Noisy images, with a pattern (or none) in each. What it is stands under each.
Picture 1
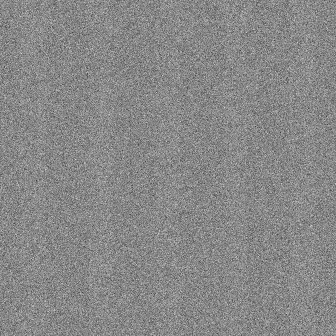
vertical stripes
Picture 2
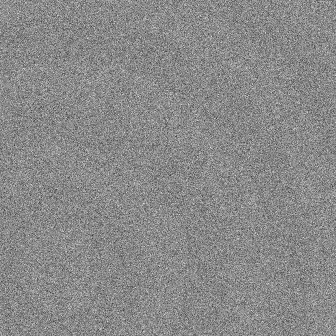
rings round one point
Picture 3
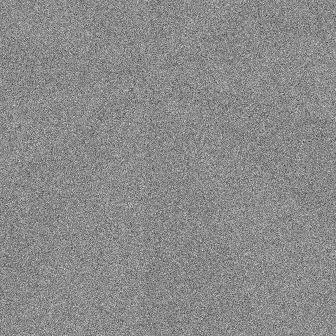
spokes from one point
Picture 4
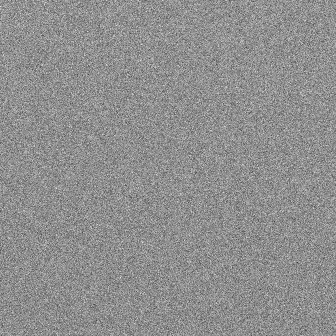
a smooth slope
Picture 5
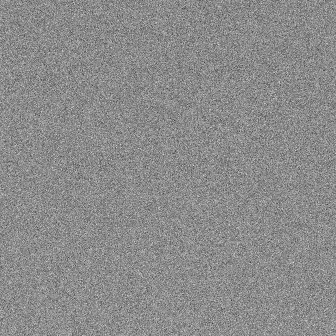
a smooth slope
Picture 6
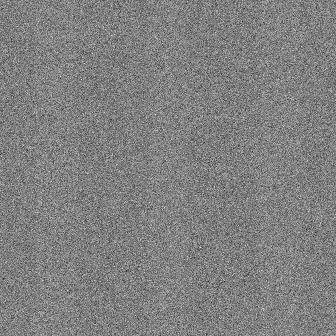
vertical stripes
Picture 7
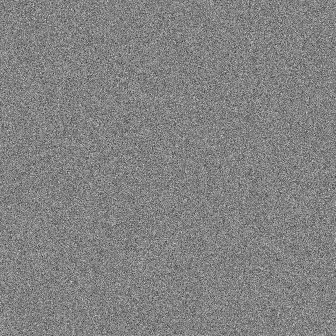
only noise
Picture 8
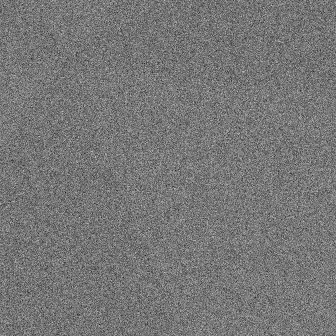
spokes from one point
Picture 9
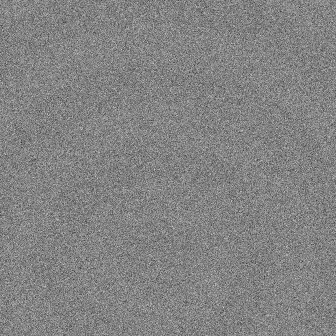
rings round one point
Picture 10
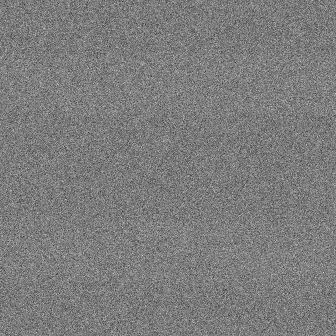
horizontal stripes
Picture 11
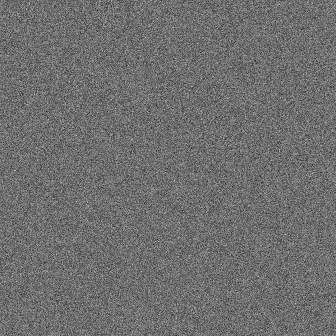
only noise
